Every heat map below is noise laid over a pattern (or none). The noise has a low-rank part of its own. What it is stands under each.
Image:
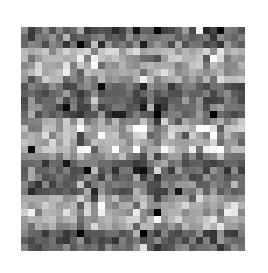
horizontal stripes
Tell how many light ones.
3
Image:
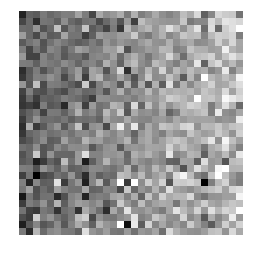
a smooth slope
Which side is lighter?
right
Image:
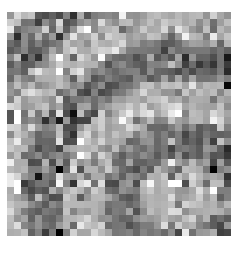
rings round one point
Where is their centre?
bottom right
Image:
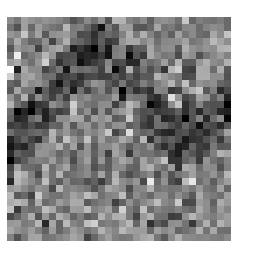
a wavy band
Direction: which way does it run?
left to right
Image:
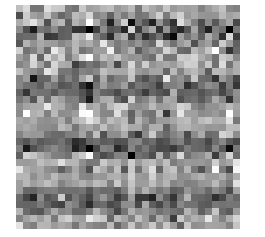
horizontal stripes
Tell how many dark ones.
4
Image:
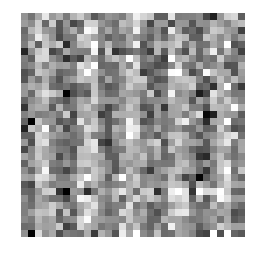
vertical stripes
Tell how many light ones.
5
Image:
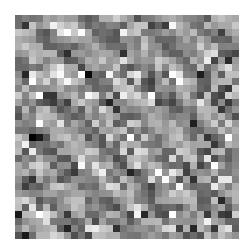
diagonal stripes
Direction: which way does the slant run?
top left to bottom right
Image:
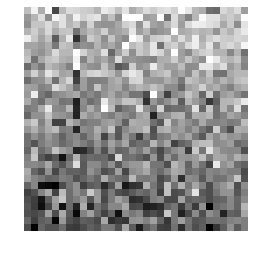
a smooth slope
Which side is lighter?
top
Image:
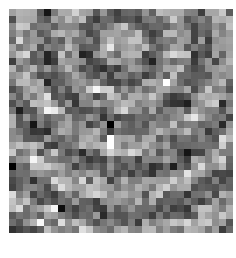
rings round one point
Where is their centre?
top middle
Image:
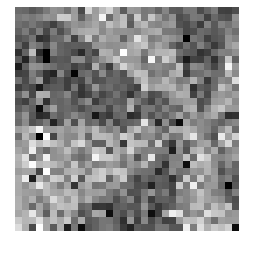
spokes from one point
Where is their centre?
middle right
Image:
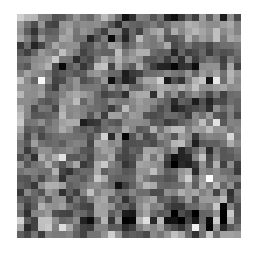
rings round one point
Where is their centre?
bottom right
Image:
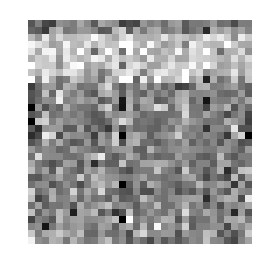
one horizontal stripe
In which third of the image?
top
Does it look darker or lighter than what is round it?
lighter
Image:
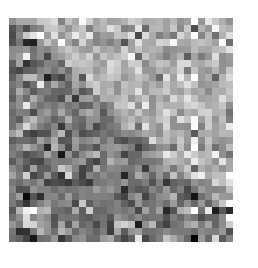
a sharp edge
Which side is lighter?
top right
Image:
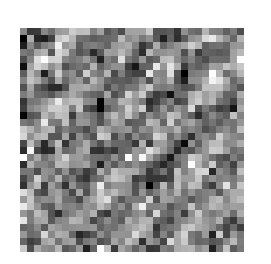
diagonal stripes
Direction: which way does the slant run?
bottom left to top right
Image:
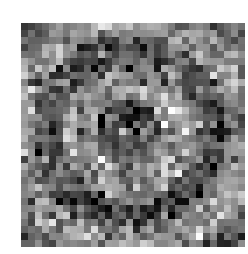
rings round one point
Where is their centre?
centre
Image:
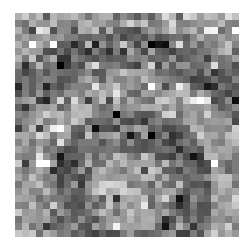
rings round one point
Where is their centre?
bottom middle
